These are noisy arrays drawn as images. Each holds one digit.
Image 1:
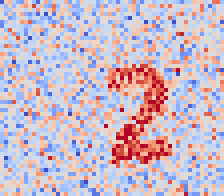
2
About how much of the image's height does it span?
half
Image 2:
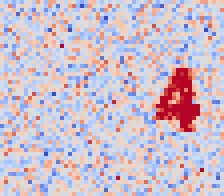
4
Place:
middle right
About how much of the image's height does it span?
a third
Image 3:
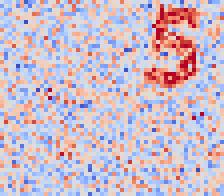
5
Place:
top right
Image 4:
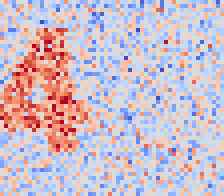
4
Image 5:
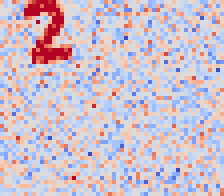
2
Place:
top left
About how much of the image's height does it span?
a third
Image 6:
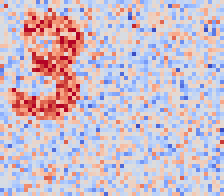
3
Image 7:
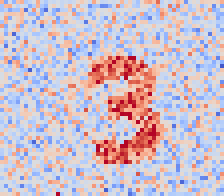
3
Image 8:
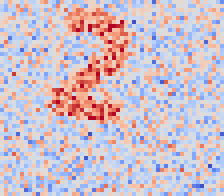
2
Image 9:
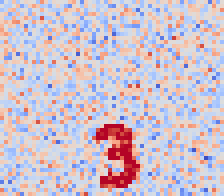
3
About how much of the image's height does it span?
a third
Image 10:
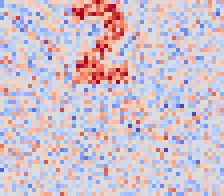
2
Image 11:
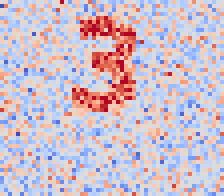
3
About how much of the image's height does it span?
half
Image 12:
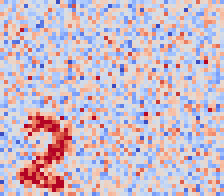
2
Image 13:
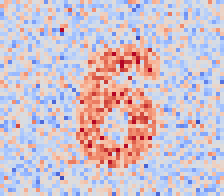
6
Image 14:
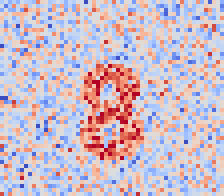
8
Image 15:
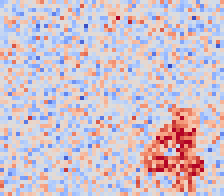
4
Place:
bottom right
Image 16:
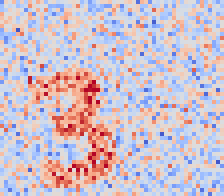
3
